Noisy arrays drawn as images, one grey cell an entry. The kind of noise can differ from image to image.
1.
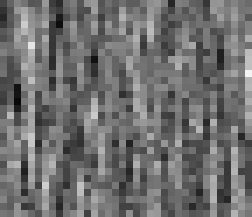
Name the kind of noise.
streaked along the columns
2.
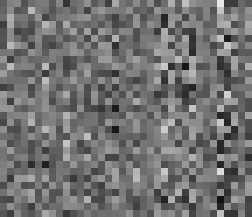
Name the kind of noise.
columns of uneven size
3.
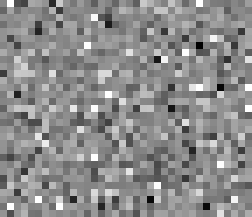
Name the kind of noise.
heavy tails
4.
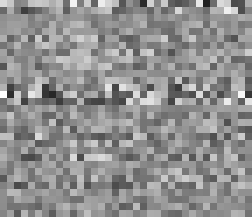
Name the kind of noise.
rows of uneven size
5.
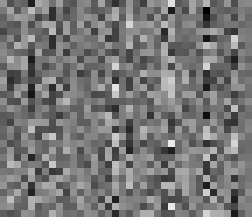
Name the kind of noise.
columns of uneven size
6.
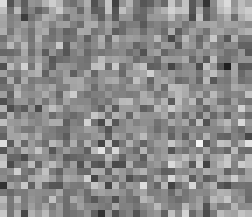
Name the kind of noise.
low rank plus noise
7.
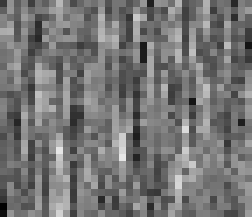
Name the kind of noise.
streaked along the columns
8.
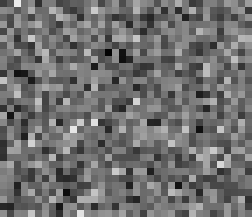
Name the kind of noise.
independent entries
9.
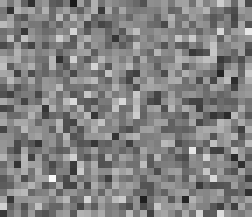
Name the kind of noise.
independent entries
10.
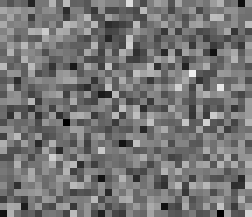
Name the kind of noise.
independent entries
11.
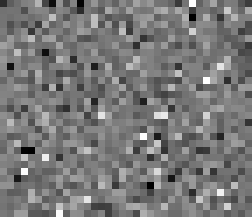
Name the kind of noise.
heavy tails
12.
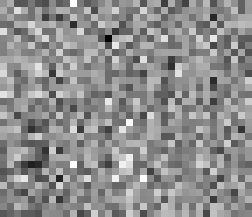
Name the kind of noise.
low rank plus noise
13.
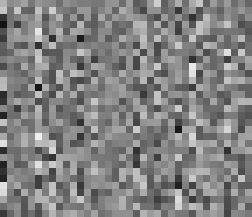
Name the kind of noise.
columns of uneven size
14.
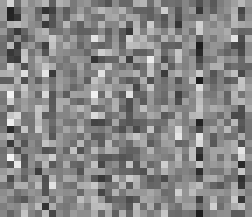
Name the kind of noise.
columns of uneven size
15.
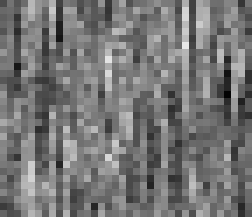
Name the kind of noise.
streaked along the columns
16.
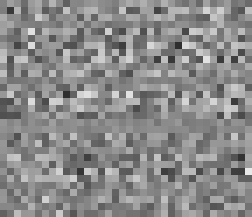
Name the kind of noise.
rows of uneven size
